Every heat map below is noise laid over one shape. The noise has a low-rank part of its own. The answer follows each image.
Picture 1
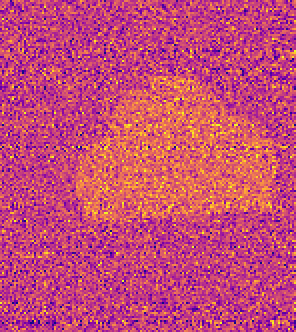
cloud
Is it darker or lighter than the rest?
lighter
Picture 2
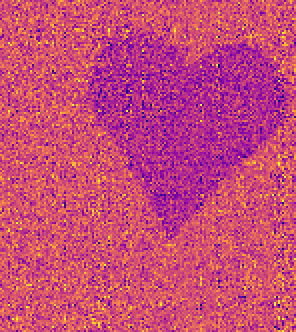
heart
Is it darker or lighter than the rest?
darker
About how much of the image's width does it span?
two thirds
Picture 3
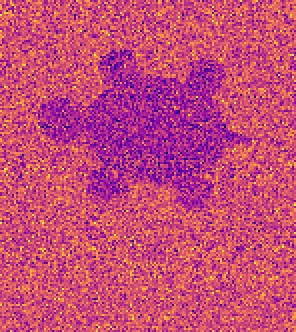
turtle
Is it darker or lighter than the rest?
darker
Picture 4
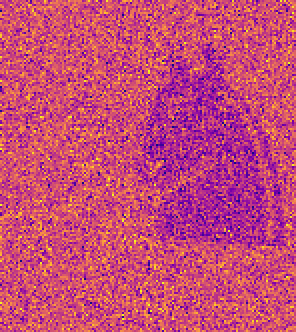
chess knight
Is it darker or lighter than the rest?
darker
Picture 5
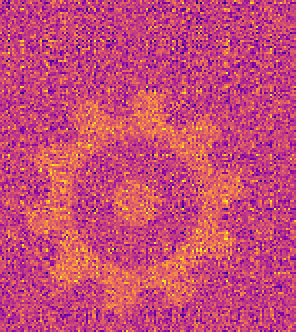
gear
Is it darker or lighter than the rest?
lighter
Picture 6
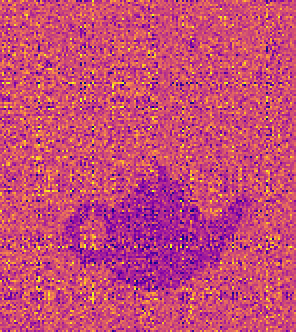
teapot
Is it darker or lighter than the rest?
darker
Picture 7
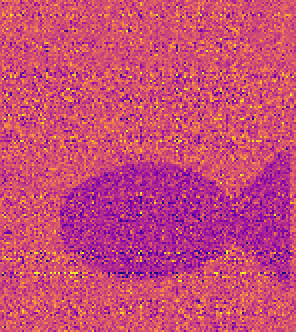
fish
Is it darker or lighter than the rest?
darker
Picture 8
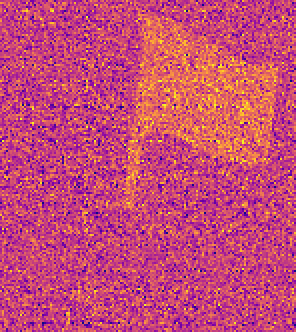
flag
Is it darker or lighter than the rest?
lighter
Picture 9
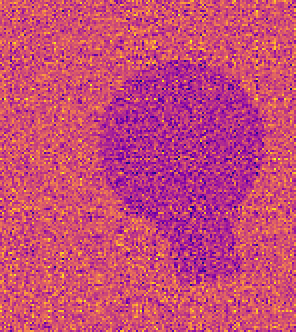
light bulb
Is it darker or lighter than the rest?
darker
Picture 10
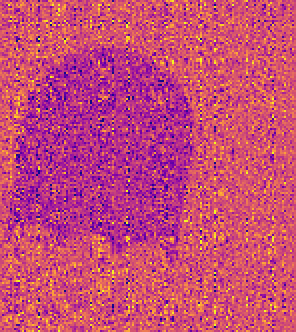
ghost
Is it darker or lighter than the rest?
darker
